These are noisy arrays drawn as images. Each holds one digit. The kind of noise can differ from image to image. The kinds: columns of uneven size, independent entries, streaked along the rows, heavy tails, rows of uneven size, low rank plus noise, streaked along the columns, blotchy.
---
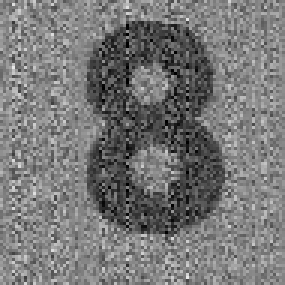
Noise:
columns of uneven size
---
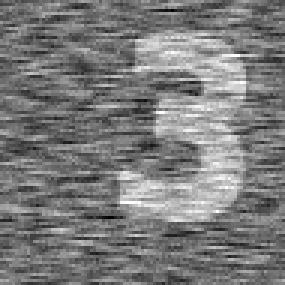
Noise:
streaked along the rows
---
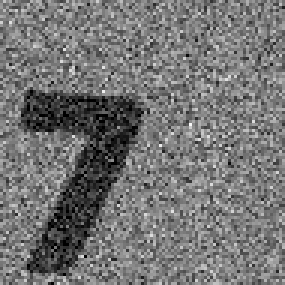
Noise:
independent entries
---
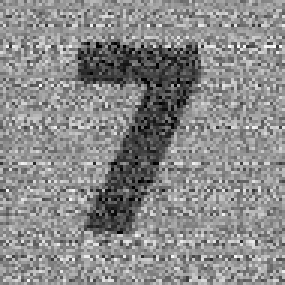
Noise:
rows of uneven size
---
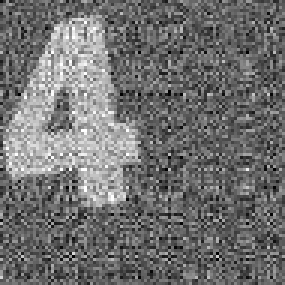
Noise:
low rank plus noise
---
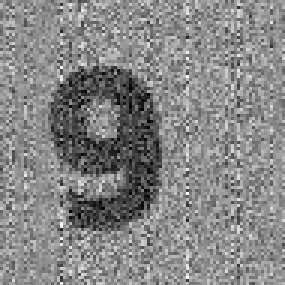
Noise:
columns of uneven size
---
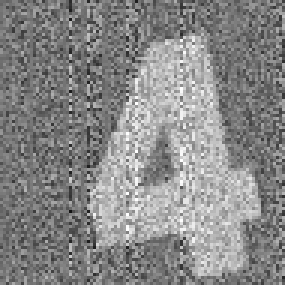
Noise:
columns of uneven size
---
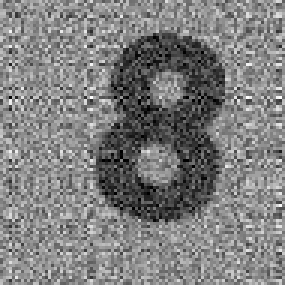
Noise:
low rank plus noise
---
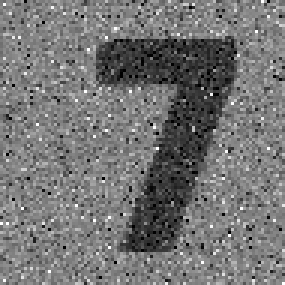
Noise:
heavy tails
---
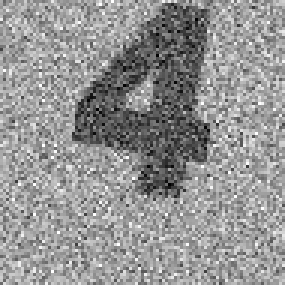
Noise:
independent entries
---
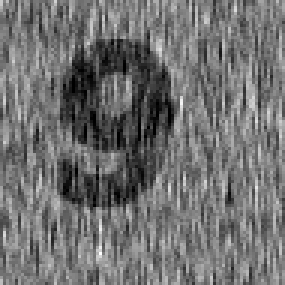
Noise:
streaked along the columns
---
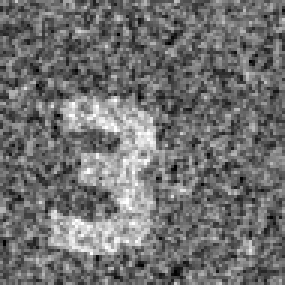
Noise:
blotchy
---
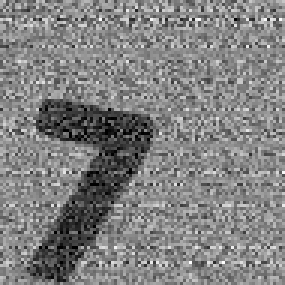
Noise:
rows of uneven size
